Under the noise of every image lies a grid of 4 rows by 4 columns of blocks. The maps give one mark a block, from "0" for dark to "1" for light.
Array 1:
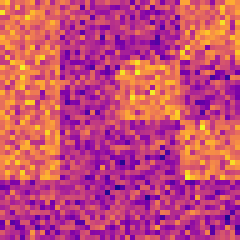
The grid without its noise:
1001
1010
1001
0000
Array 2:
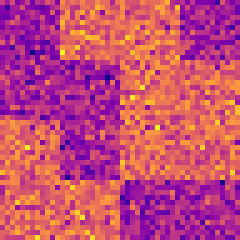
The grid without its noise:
0110
0011
1011
1100
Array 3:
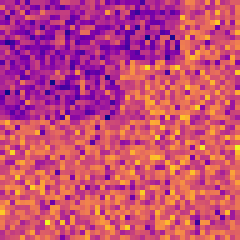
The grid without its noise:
0001
0011
1111
1111
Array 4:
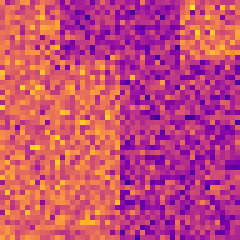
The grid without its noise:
1001
1100
1100
1100
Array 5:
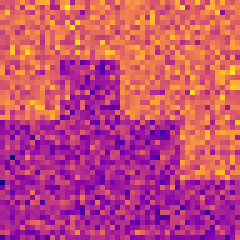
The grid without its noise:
1111
1011
0001
0000
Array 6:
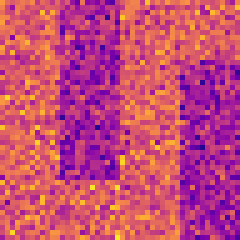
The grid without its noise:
1011
1010
1010
1110
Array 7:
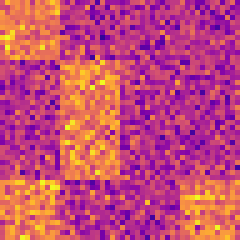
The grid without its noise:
1000
0100
0100
1001
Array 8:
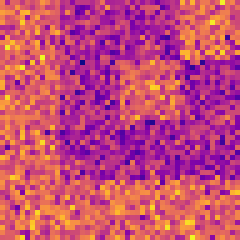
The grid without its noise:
1001
1010
1000
1111
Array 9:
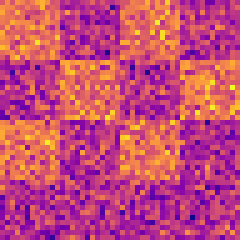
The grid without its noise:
1010
0101
1010
0000
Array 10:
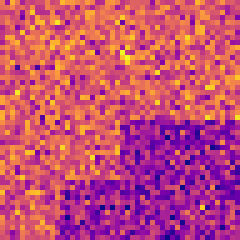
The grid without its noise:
1111
1111
1100
1000
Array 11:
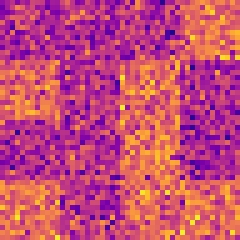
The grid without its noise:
0001
1010
0010
1011
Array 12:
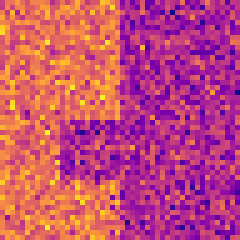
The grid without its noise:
1100
1100
1000
1100
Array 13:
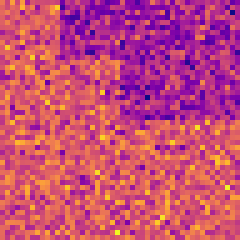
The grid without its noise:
1000
1100
1111
1111
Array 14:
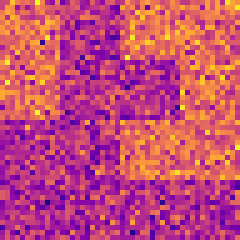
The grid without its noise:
1011
1001
0011
0000
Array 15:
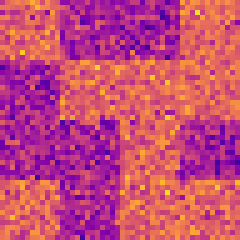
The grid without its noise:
1001
0111
0010
1011
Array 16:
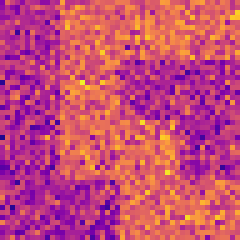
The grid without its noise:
0111
0100
0110
0011
